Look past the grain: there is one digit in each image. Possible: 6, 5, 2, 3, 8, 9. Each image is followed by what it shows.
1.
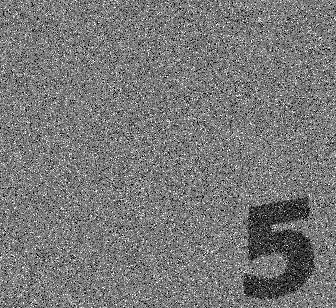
5
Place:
bottom right
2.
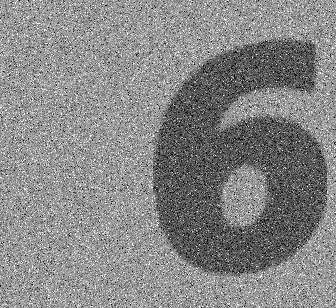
6
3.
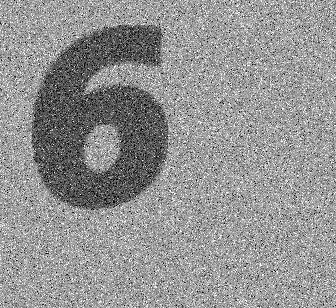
6
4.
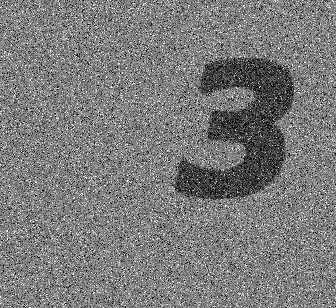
3
